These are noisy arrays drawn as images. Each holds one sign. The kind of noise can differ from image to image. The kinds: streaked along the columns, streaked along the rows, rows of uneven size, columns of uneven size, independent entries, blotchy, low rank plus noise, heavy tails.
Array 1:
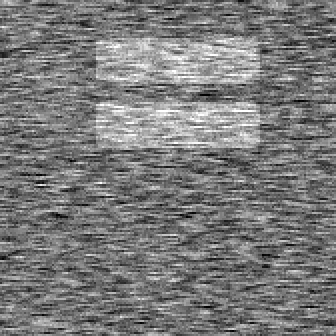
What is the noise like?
streaked along the rows
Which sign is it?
equals sign
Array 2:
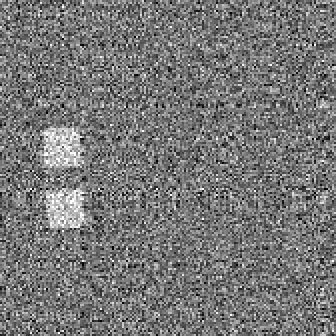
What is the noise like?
low rank plus noise
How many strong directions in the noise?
three or four
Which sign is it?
colon
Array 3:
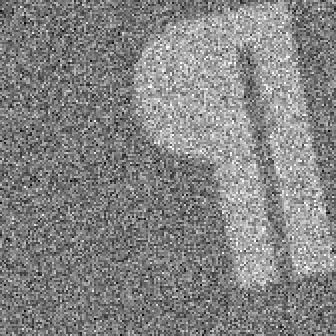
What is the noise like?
independent entries
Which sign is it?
pilcrow
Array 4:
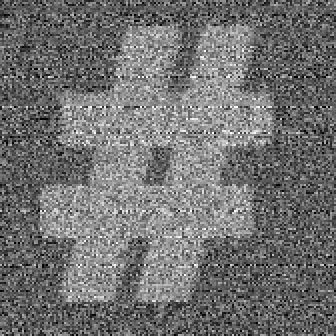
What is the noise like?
rows of uneven size
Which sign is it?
hash sign
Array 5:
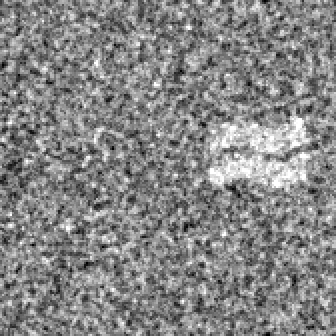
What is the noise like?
blotchy
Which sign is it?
approximately sign
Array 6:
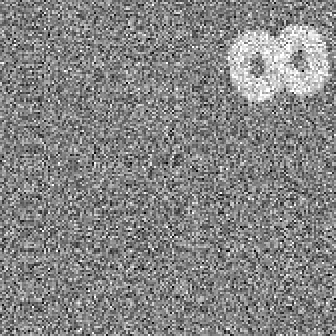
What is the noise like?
low rank plus noise
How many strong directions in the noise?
three or four
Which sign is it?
infinity sign
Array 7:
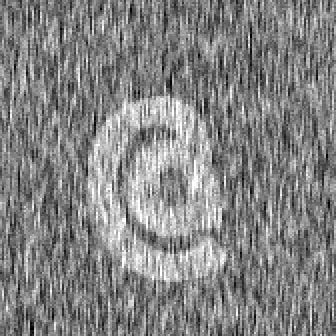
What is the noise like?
streaked along the columns
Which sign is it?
at sign
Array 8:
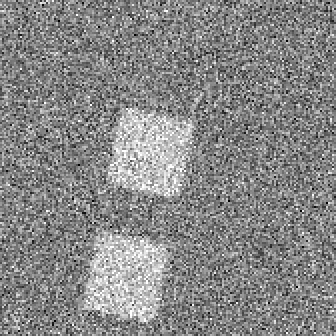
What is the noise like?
independent entries
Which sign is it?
colon
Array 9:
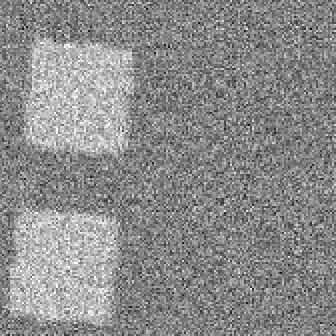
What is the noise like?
low rank plus noise
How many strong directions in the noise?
five to eight
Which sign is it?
colon
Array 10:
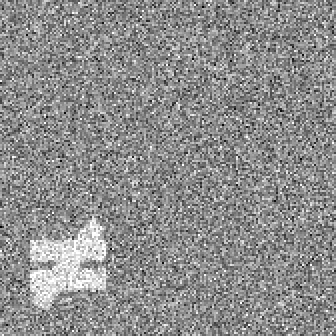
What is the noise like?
independent entries
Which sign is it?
not-equal sign
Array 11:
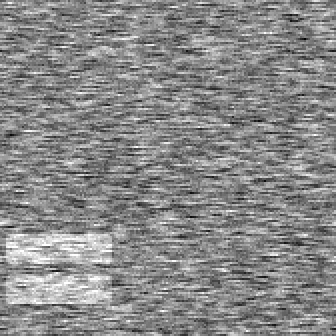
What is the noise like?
streaked along the rows
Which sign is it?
equals sign
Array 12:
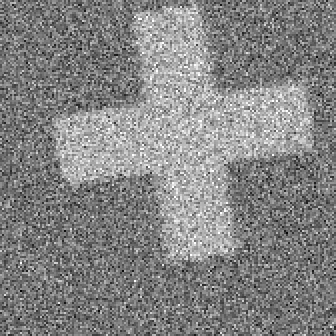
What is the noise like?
independent entries
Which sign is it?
plus sign
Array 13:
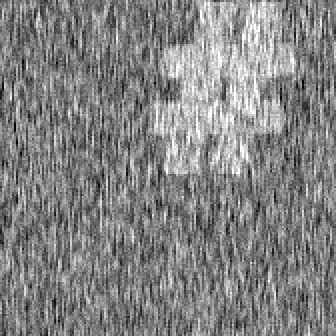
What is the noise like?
streaked along the columns
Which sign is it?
hash sign
